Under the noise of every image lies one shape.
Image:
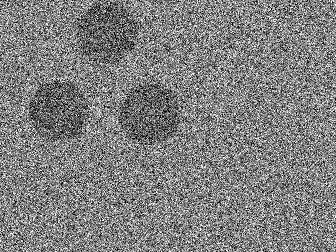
dark three dots
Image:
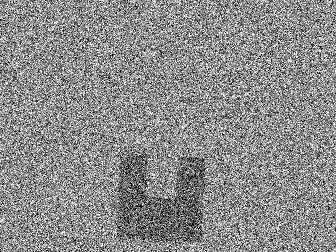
dark square with a notch, bottom middle
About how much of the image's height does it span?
a third
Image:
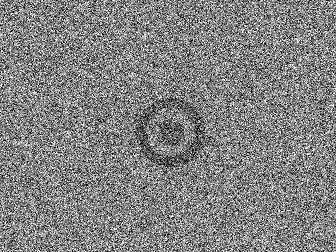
dark bullseye, centre
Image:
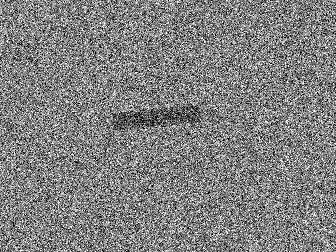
dark bar, centre
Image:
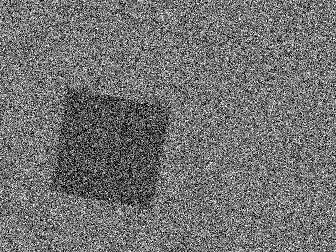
dark square
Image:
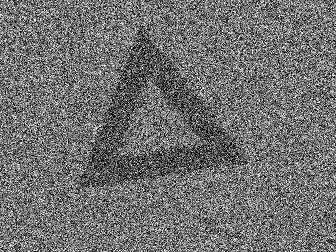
dark triangle frame
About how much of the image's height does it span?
two thirds
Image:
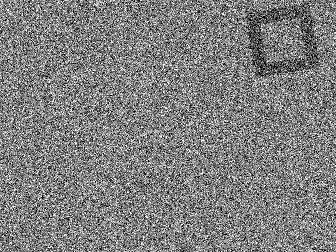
dark square frame, top right
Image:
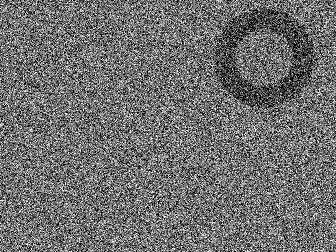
dark ring, top right
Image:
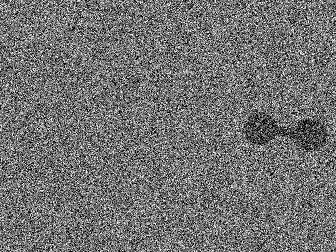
dark dumbbell, middle right
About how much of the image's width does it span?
a quarter
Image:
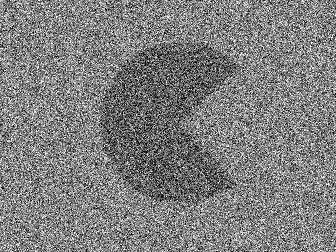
dark disc with a wedge cut out
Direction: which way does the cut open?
right
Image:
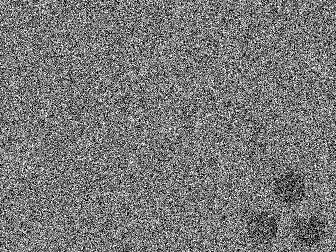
dark three dots, bottom right
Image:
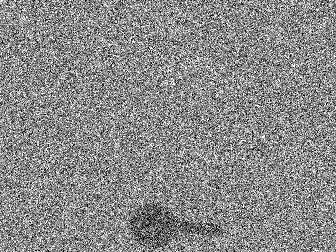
dark lollipop, bottom middle
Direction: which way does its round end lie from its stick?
left
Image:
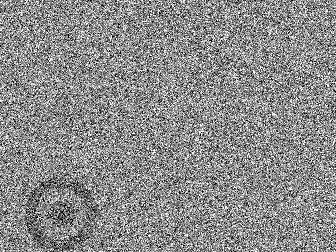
dark bullseye, bottom left
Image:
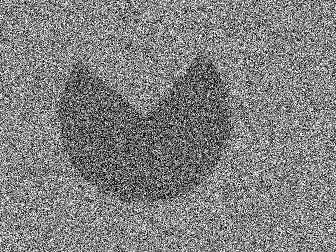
dark disc with a wedge cut out
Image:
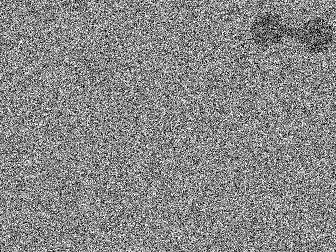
dark dumbbell, top right
